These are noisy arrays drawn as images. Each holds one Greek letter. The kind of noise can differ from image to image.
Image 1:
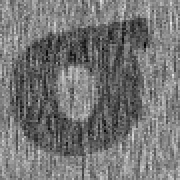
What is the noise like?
streaked along the columns
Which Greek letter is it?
sigma
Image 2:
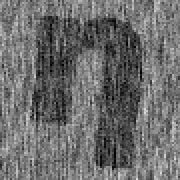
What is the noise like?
streaked along the columns
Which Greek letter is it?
eta
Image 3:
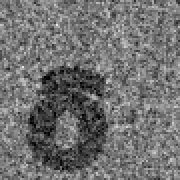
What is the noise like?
blotchy
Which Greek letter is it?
delta
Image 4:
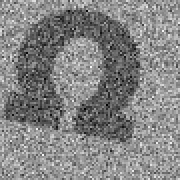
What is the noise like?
low rank plus noise
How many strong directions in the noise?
five to eight
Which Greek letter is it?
omega
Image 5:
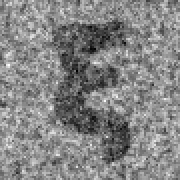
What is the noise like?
blotchy
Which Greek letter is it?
xi
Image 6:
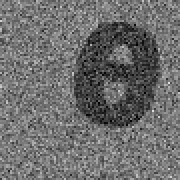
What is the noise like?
independent entries
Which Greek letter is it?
theta
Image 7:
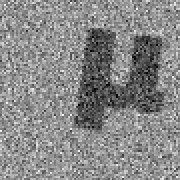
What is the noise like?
low rank plus noise
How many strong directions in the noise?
one
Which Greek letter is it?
mu
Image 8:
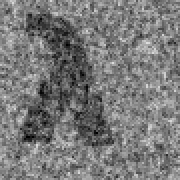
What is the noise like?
blotchy
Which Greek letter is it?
lambda
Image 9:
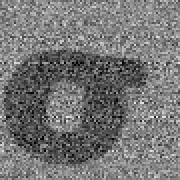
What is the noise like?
rows of uneven size
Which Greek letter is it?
sigma
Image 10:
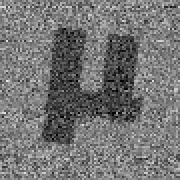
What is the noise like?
rows of uneven size
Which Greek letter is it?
mu
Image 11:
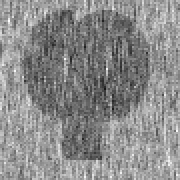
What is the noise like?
streaked along the columns
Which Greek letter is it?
phi
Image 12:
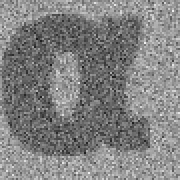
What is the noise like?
independent entries
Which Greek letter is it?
alpha
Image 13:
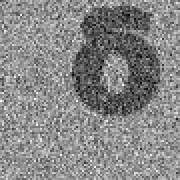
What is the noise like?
low rank plus noise
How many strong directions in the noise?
one
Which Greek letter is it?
delta
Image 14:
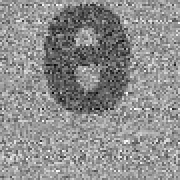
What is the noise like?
rows of uneven size
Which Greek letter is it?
theta
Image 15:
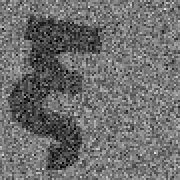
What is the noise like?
independent entries
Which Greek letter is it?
xi
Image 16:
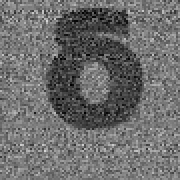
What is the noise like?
rows of uneven size
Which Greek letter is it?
delta
